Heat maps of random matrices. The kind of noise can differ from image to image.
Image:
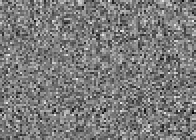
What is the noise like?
low rank plus noise
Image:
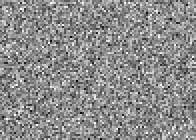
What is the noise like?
independent entries
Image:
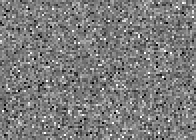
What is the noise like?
heavy tails
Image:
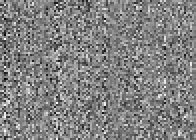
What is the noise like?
columns of uneven size
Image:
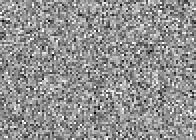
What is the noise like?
independent entries
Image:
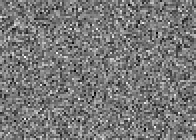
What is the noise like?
independent entries
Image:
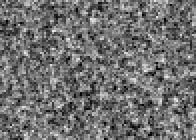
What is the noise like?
blotchy
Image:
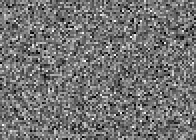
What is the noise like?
independent entries
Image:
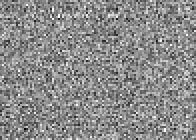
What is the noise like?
low rank plus noise
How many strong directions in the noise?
one
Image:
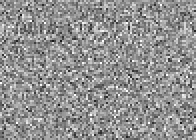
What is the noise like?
low rank plus noise
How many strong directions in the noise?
one
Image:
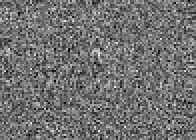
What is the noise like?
low rank plus noise
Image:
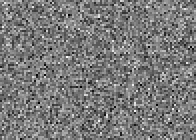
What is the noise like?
independent entries
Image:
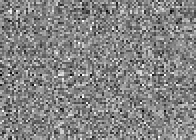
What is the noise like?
low rank plus noise
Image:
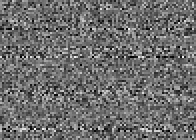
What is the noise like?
rows of uneven size
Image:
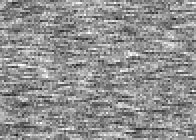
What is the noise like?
streaked along the rows
